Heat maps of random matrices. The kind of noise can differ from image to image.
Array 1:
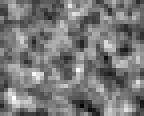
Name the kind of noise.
blotchy
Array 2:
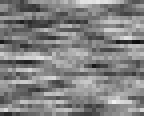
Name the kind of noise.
streaked along the rows
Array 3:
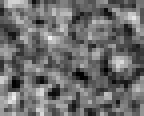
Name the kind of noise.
blotchy
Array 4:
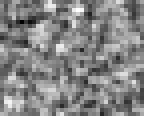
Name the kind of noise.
blotchy
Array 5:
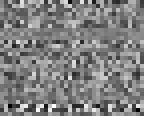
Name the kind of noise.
rows of uneven size
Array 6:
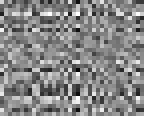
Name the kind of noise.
low rank plus noise
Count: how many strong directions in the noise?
one
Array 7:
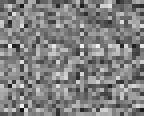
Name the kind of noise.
low rank plus noise
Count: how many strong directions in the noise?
three or four
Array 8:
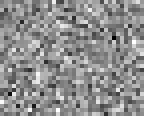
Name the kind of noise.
independent entries
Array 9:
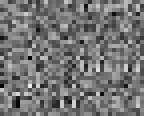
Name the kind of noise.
low rank plus noise
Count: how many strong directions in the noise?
three or four
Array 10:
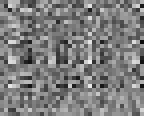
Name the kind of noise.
low rank plus noise
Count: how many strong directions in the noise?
one
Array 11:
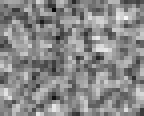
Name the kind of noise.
blotchy
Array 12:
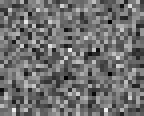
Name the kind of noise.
independent entries
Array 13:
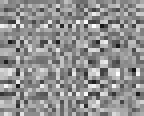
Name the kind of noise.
low rank plus noise
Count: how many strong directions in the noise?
one
